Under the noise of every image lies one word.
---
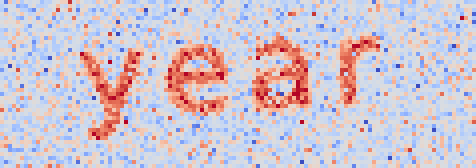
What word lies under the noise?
year
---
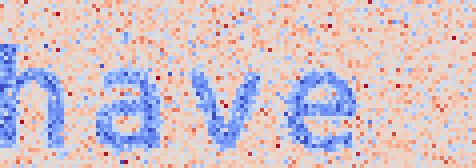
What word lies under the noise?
have
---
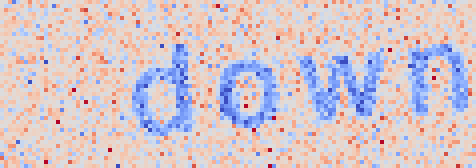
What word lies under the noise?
down
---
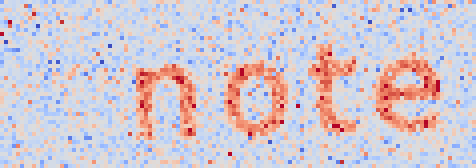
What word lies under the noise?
note
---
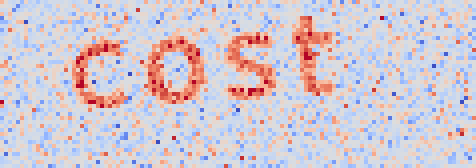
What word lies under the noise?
cost
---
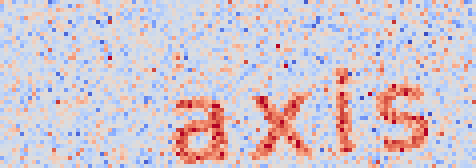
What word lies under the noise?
axis
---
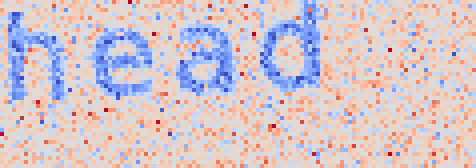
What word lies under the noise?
head
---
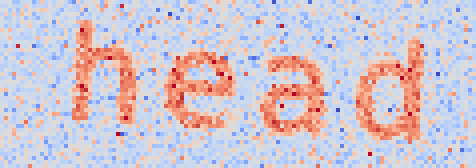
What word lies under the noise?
head
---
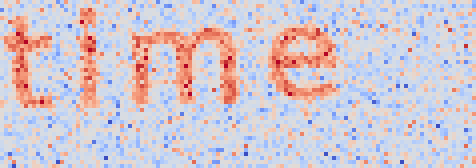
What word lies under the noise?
time
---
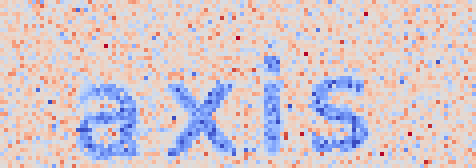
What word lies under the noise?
axis
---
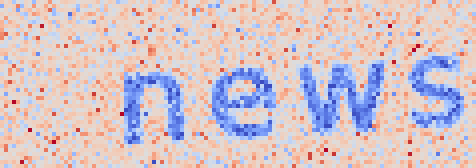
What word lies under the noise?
news
